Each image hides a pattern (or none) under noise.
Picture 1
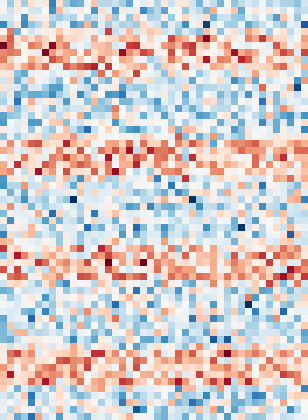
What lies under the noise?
horizontal stripes
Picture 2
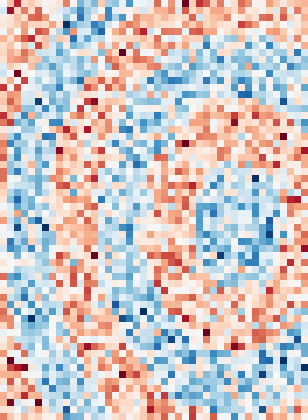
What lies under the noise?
rings round one point
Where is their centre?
middle right
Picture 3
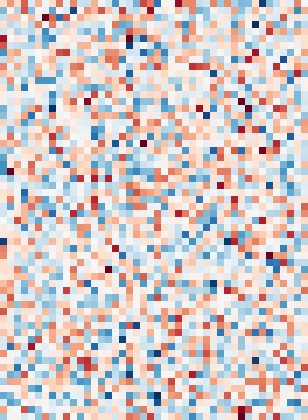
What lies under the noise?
only noise
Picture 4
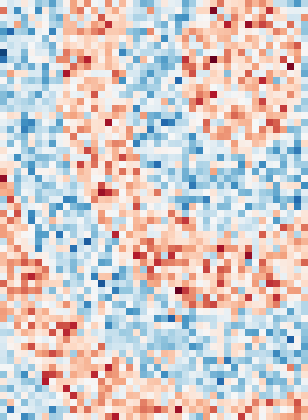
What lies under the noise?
rings round one point
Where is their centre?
top right
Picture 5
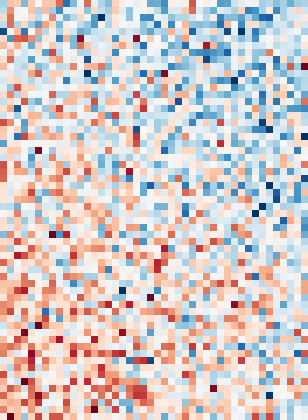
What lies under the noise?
a smooth slope
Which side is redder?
bottom left
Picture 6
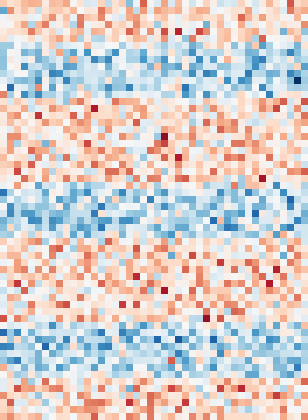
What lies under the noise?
horizontal stripes
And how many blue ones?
3
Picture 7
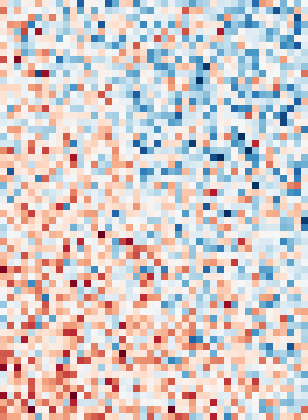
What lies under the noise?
a smooth slope
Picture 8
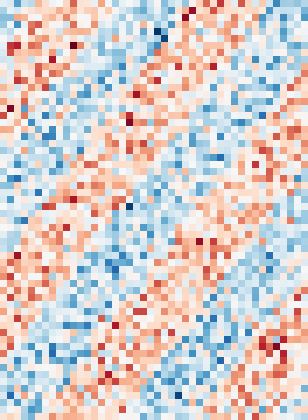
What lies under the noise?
diagonal stripes
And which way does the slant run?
bottom left to top right
